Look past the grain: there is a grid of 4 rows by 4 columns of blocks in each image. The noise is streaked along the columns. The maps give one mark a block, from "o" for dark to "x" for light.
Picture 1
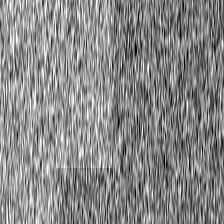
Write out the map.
x x o o
x x o o
x x o o
x o o o
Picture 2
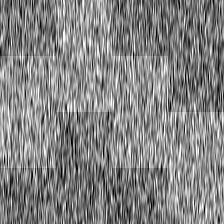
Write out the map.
o x o o
x x x o
x o x x
o o o x
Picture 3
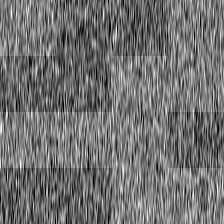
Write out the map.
x o o x
o o x x
x x x o
o o x x
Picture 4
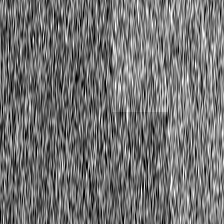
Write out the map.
o o x x
o o x x
o o o x
o o o x
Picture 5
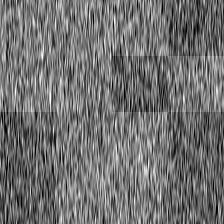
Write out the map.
x x x o
x x o x
o x x o
o x x o
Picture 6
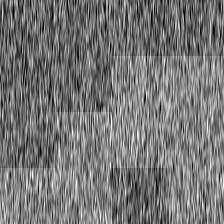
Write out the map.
o o o o
o o x x
o x x x
x x o x
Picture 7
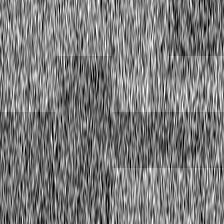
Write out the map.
x x x o
x o x x
o o o o
o o x x
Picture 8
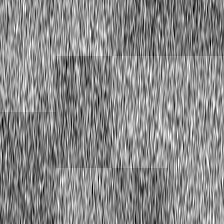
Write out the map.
x x o o
x o x x
o o x x
o x o x
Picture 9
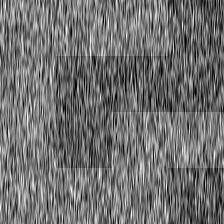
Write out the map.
x x x o
x o o o
x o x x
x x x o
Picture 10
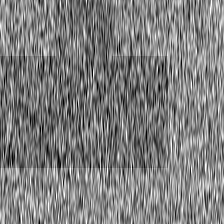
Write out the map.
x o x x
o o o x
o o o x
x x x x
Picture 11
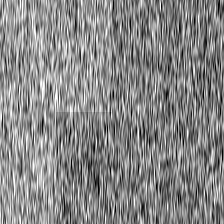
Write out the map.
x x o o
x x o o
x o o o
x o o o
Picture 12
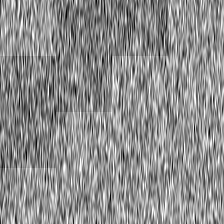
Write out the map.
x o o x
o o x x
o x x x
x x x x
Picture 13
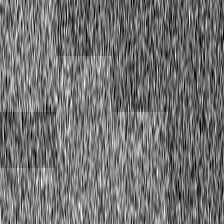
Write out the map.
x o o o
x x o o
o x x o
x x x o
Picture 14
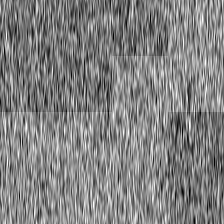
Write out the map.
o o o x
o o x x
x x x o
x x x o
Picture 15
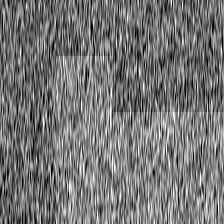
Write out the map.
o o o o
o x o o
o x x x
o x x x
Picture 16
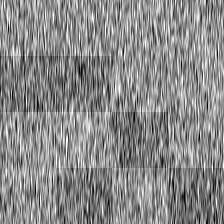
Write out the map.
x x x x
o o x x
x x o x
x o x o
